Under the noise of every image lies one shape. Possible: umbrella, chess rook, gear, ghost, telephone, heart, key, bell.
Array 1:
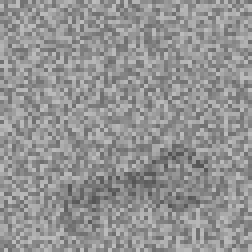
key
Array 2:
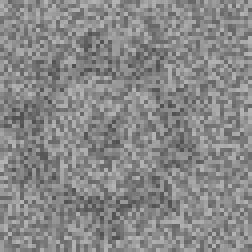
gear
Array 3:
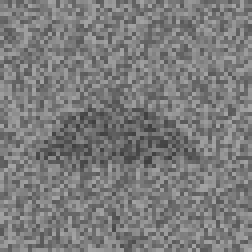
umbrella
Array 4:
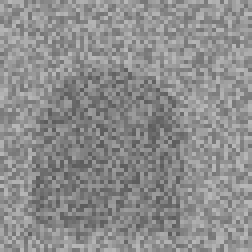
ghost
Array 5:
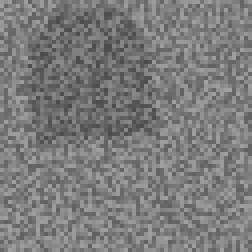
ghost
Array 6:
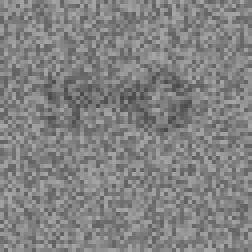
key
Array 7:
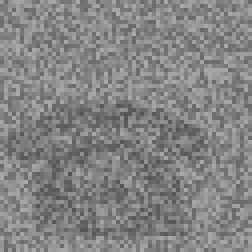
telephone
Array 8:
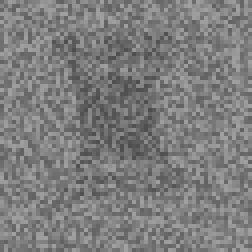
chess rook
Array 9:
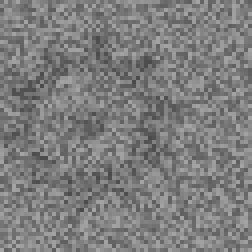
gear
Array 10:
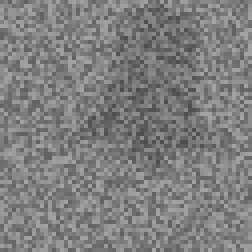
bell
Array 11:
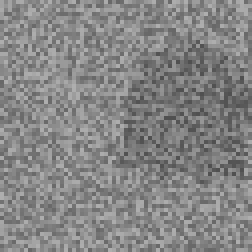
ghost
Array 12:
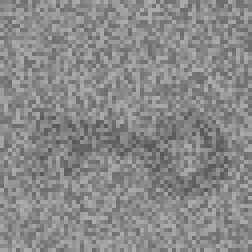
key
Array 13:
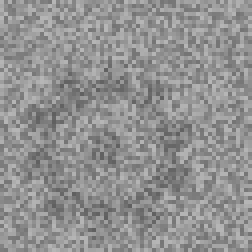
gear
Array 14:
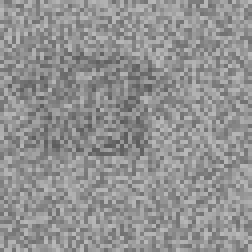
telephone
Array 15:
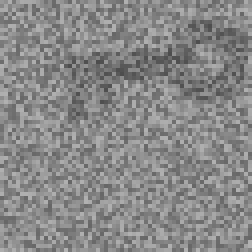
key
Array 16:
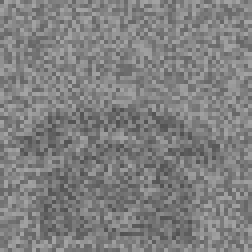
telephone
